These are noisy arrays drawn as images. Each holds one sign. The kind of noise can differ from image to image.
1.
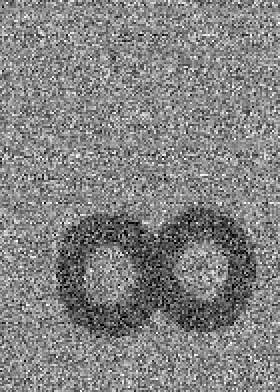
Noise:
rows of uneven size
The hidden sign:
infinity sign
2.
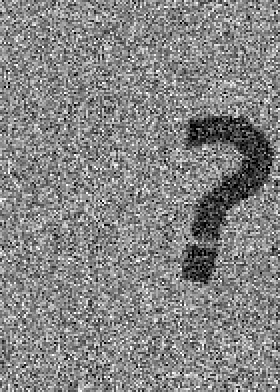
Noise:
low rank plus noise
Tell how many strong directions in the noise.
five to eight
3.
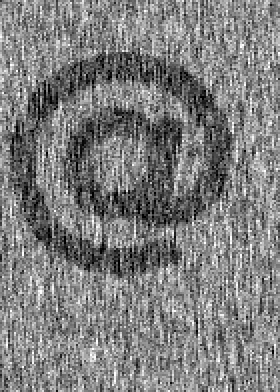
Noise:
streaked along the columns
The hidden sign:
at sign
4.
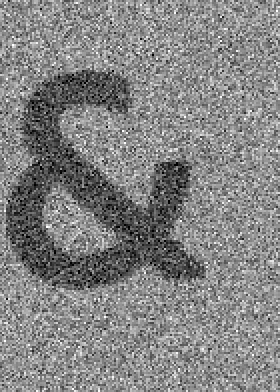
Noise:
low rank plus noise
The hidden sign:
ampersand
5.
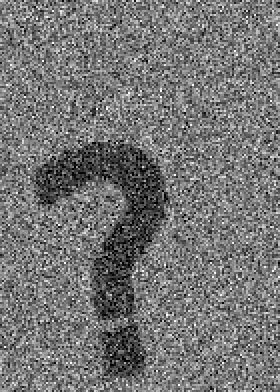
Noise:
independent entries
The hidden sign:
question mark
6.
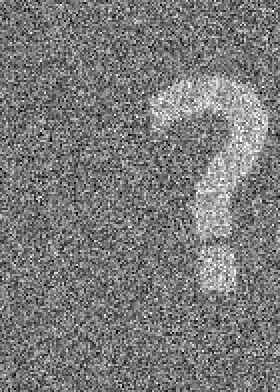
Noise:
independent entries
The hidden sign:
question mark
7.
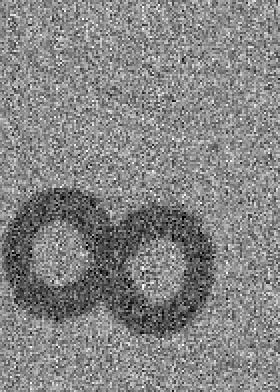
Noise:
columns of uneven size
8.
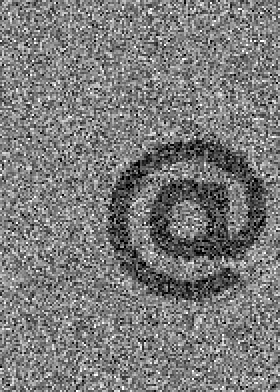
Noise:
low rank plus noise
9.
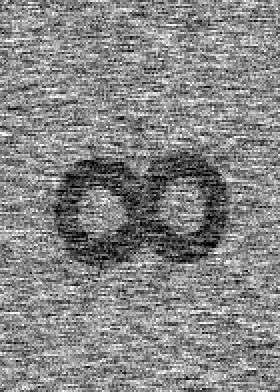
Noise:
streaked along the rows
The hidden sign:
infinity sign
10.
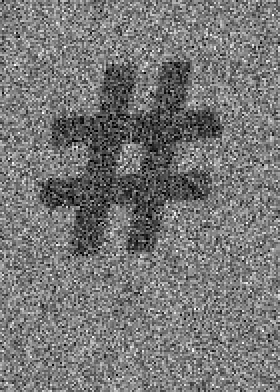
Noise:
independent entries
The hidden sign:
hash sign
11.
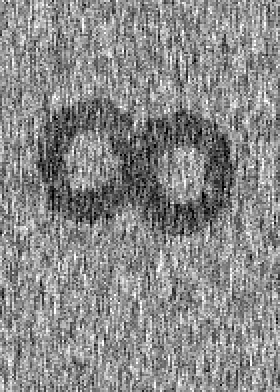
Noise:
streaked along the columns
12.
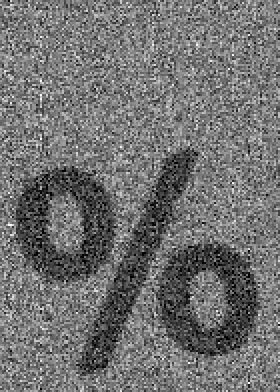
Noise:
columns of uneven size
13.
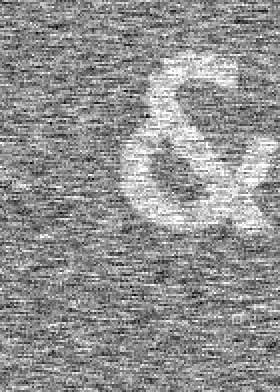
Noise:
streaked along the rows
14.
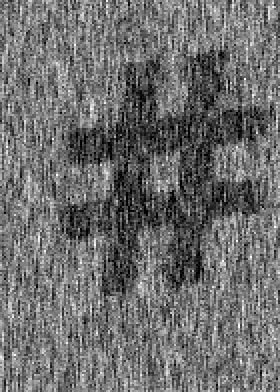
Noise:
streaked along the columns
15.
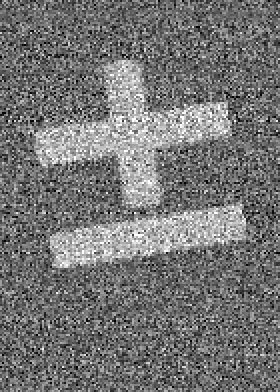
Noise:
rows of uneven size
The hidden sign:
plus-minus sign
